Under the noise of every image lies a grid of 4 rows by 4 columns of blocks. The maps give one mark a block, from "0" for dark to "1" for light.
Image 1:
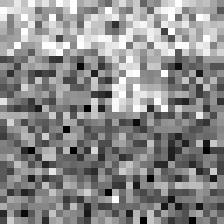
1 1 1 1
0 0 1 0
0 0 0 0
0 0 0 0
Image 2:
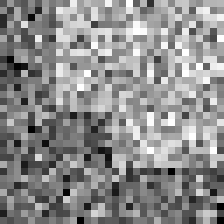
0 1 1 1
0 1 1 1
0 0 1 1
0 0 0 0
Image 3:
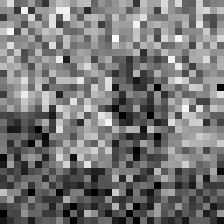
1 1 1 1
1 1 0 1
0 1 0 1
0 0 0 0
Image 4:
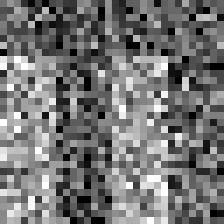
0 0 0 0
1 0 1 0
1 0 1 0
1 0 1 0
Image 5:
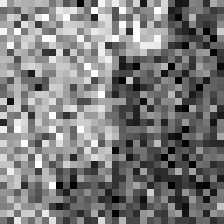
1 1 1 0
1 1 0 0
1 1 0 0
1 0 0 0
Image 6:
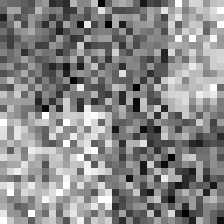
0 0 0 1
0 0 0 1
1 1 0 0
1 1 0 0
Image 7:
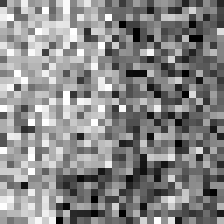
1 1 0 0
1 1 0 0
1 1 0 0
1 0 0 0
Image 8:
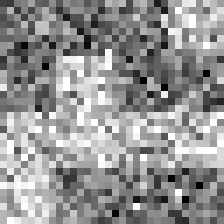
0 0 0 1
0 1 0 0
1 1 1 1
1 0 0 0
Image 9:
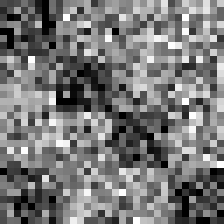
0 1 1 1
1 0 1 1
1 1 0 1
0 1 1 0
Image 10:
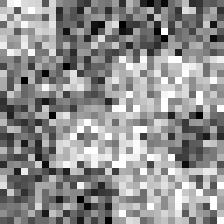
1 0 0 0
0 0 1 1
0 1 1 0
0 0 1 1
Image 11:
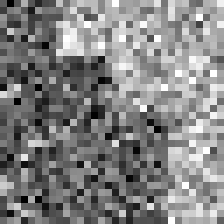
0 1 1 1
0 0 1 1
0 0 0 1
0 0 0 1
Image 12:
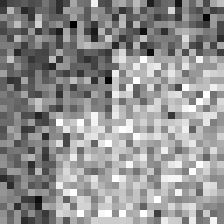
0 0 0 0
0 0 1 1
0 1 1 1
0 1 1 1
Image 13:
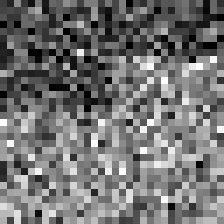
0 0 0 0
0 0 1 1
1 1 1 1
1 1 1 1
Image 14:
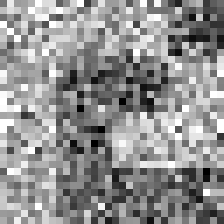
1 1 1 0
1 0 0 1
1 0 1 1
1 0 0 0
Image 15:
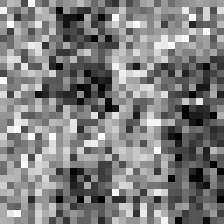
1 0 1 1
1 0 1 0
1 1 1 0
1 0 1 0
